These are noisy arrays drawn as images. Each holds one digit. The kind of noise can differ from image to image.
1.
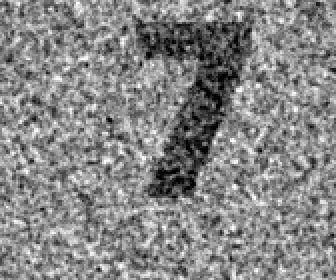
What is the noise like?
blotchy
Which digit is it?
7
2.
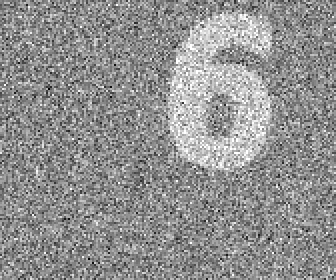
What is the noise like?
independent entries
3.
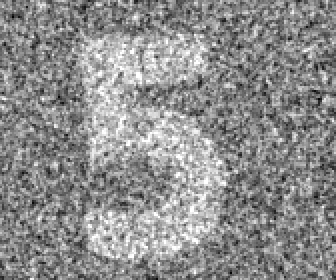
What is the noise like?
blotchy
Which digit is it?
5
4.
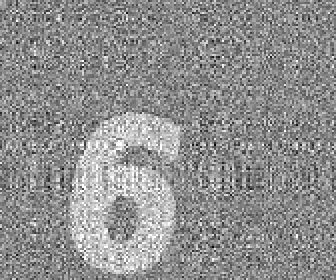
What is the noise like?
low rank plus noise
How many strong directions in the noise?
three or four
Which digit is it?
6
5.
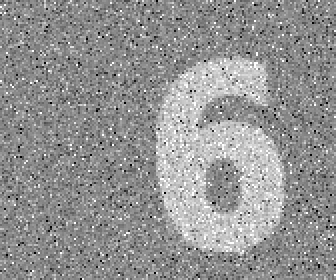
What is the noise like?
heavy tails
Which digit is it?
6
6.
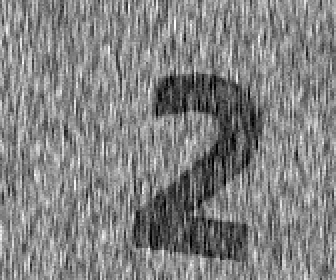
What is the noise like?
streaked along the columns
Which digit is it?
2
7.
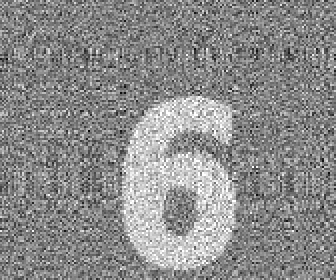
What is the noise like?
low rank plus noise
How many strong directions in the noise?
three or four
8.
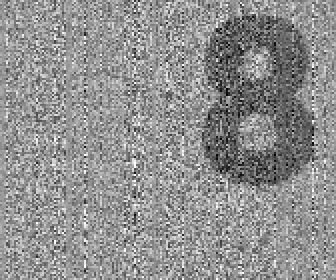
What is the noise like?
columns of uneven size
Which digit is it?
8
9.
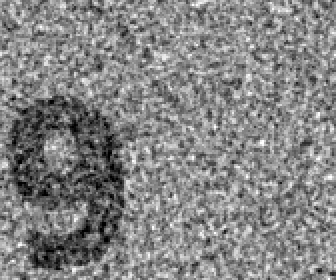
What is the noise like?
blotchy
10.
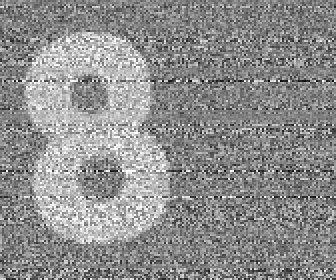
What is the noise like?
rows of uneven size
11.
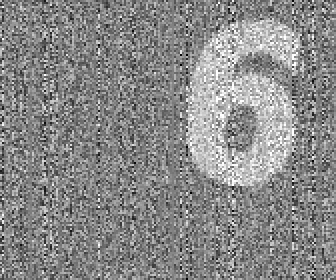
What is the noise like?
columns of uneven size
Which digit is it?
6
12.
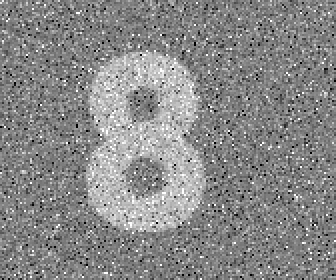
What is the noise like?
heavy tails
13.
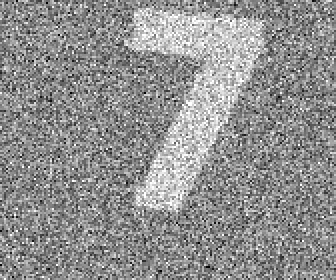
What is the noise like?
independent entries
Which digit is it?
7
